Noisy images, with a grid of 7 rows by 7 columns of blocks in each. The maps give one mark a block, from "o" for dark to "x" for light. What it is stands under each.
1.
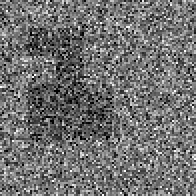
xxxxxxx
xooxxxx
xxoxxxx
xoooxxx
xoooxxx
xxxxxxx
xxxxxxx
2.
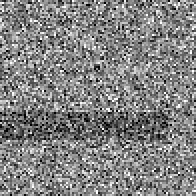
xxxxxxx
xxxxxxx
xxxxxxx
xxxxxxx
oooooox
xxxxxxx
xxxxxxx
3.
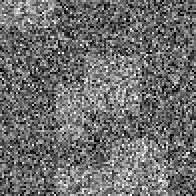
xxooooo
ooooooo
oooxxoo
ooxxxoo
ooxoooo
ooooxxo
ooxxxxo
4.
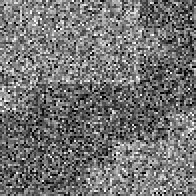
xxxxxoo
xxxxxxo
xxxxxoo
xoooooo
oooooox
ooooxxx
oooxxxx
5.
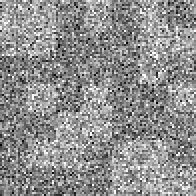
xxoxoxo
xxoooxx
oooooxo
oxoxoox
ooxxooo
oxxoxxo
ooooxxx
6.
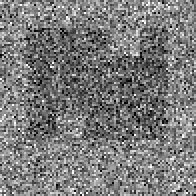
xxxxxxx
xoooxox
xooooox
xooooox
xoxooox
xxxxxxx
xxxxxxx
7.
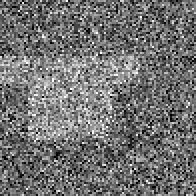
ooooooo
ooooooo
xxxxxoo
oxxxooo
oxxxooo
ooooooo
ooooooo
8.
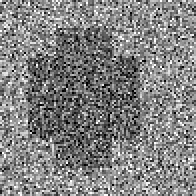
xxxxxxx
xxooxxx
xooooxx
xooooxx
xooooxx
xxooxxx
xxxxxxx
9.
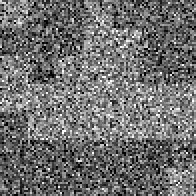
xooxooo
oooxxoo
xoxxxoo
xxxxxxx
oxxxxxx
ooooooo
oooooox
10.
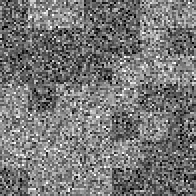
oxxooxx
oooooxo
ooooxxx
xoxxxoo
xxxxoxo
xxxxxoo
oxxxooo
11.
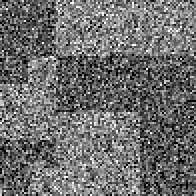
ooxxxxx
ooxxxxx
oxooooo
xxooooo
xxxxxoo
ooxxxoo
oxxxxoo
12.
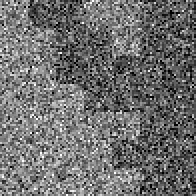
xooxxoo
xxooxoo
xxooooo
xxxoooo
xxxxxoo
xxxxooo
xxxxxoo
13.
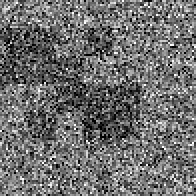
xxxxxxx
ooxoxxx
oooxxxx
xxoooxx
xoxooxx
xxxxxxx
xxxxxxx
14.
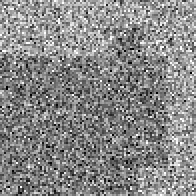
xxxxxxx
xxxxoxx
oooooox
oooooox
oooooox
oooooox
oooooxx
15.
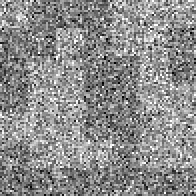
xoooxxx
ooxoxxo
oxxooxo
oxxooxx
xxxooxx
oxxxoxx
ooooooo
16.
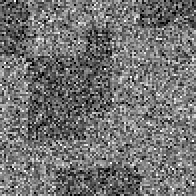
oxxxxoo
oxxoxxx
xoooxxx
xoooxxx
xooxxxx
xxxxxxx
xxoooxx
